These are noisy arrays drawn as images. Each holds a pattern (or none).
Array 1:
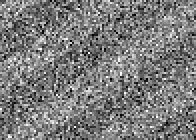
diagonal stripes
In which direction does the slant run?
bottom left to top right
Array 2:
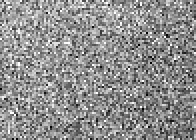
a smooth slope
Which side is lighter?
top left
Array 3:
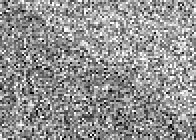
a sharp edge
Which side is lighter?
top right
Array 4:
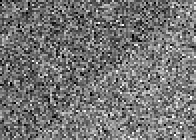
a sharp edge
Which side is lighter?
bottom right
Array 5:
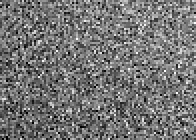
a smooth slope
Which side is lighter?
top right
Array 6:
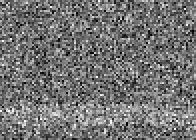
one horizontal stripe
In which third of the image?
bottom
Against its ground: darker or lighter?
lighter
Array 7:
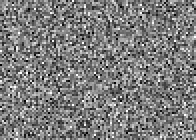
only noise
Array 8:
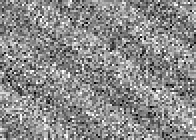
diagonal stripes
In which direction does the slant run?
top left to bottom right
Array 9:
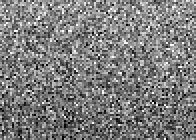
a smooth slope
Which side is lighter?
top
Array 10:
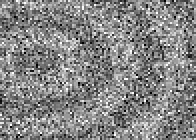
rings round one point
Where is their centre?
middle left
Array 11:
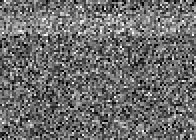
one horizontal stripe
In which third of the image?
top
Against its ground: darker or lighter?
lighter
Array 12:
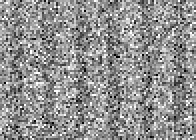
vertical stripes
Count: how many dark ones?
6
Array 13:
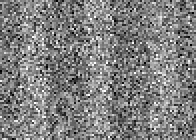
vertical stripes
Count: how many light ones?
3
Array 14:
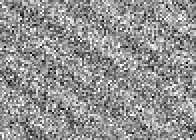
diagonal stripes
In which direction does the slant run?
top left to bottom right
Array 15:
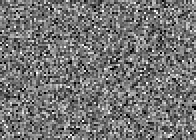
only noise
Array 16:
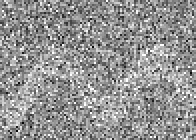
a wavy band
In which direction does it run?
left to right
